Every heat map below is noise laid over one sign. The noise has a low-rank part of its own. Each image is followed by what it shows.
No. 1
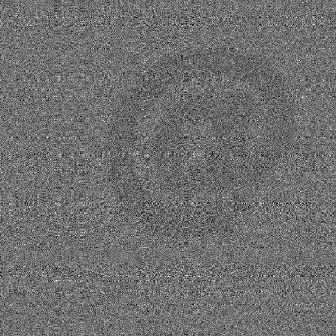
dark at sign
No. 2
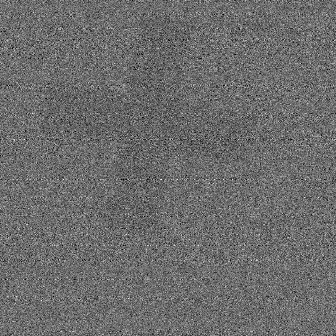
dark plus sign
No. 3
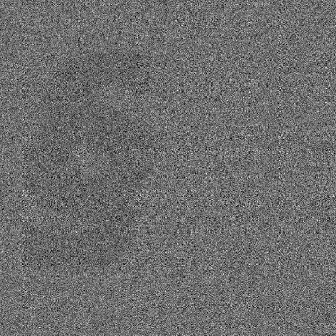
dark section sign
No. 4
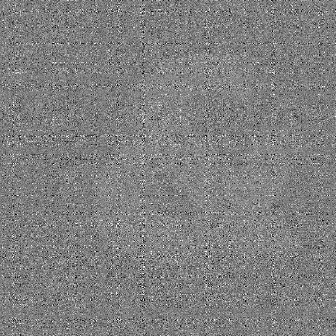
light ampersand
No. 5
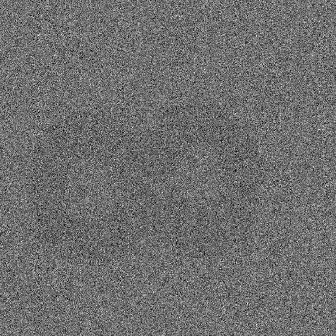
dark infinity sign
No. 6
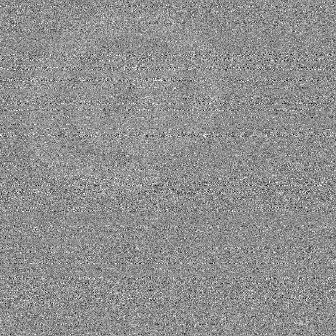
light at sign
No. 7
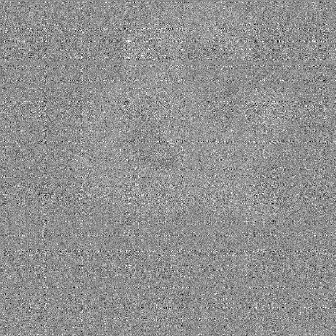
light ampersand
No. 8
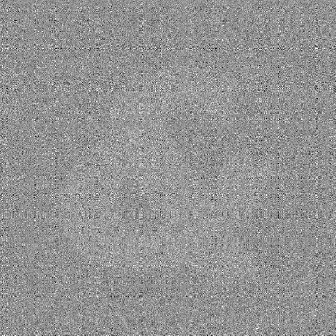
light ampersand
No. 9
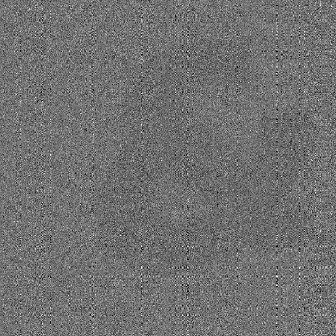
dark ampersand
